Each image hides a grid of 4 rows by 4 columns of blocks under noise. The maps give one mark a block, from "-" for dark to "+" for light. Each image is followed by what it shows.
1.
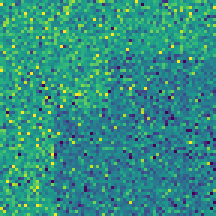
++++
++--
+---
+---
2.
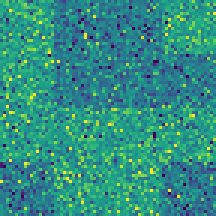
+--+
+---
++++
-++-
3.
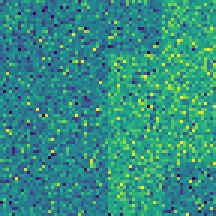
---+
--++
--++
--+-
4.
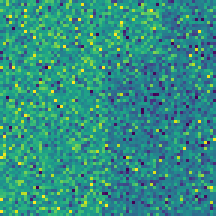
+++-
++--
++--
++--
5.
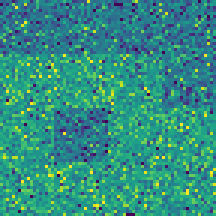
----
+++-
+-++
++++
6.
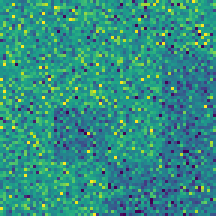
++++
+++-
+-+-
++--
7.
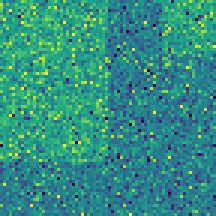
++-+
++--
++--
----
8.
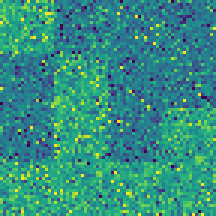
+---
-+--
-+-+
++++
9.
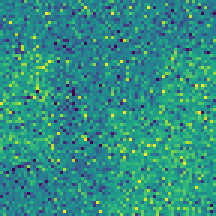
----
+--+
+-++
--++
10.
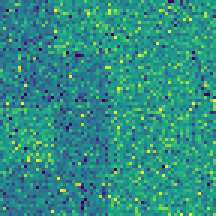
-+++
--++
+-++
--++
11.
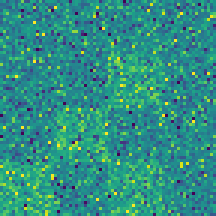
----
--+-
-+--
+-+-
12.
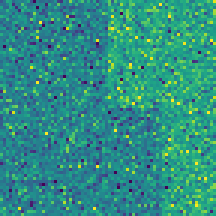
--++
--++
---+
---+
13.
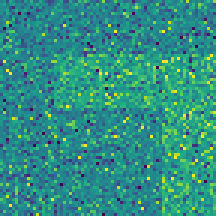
----
-+++
---+
---+
